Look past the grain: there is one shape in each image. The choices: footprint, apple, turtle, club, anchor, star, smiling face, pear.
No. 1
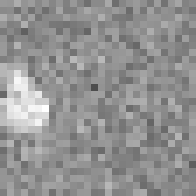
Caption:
light pear, middle left
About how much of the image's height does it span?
a third
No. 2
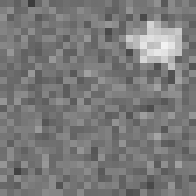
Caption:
light turtle, top right
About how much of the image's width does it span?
a third
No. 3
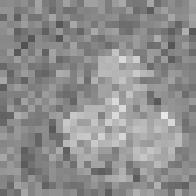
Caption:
light club
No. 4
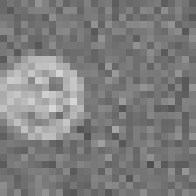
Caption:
light smiling face, middle left
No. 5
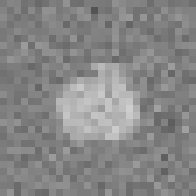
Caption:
light apple, centre
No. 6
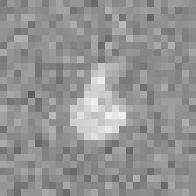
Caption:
light pear, centre
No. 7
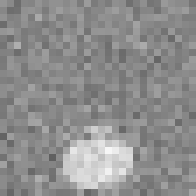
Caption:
light apple, bottom middle
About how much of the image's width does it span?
a third
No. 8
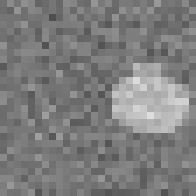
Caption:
light apple, middle right
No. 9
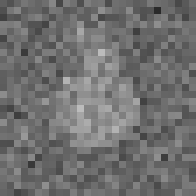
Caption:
light pear
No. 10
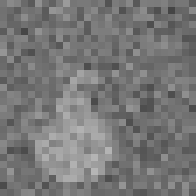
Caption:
light pear
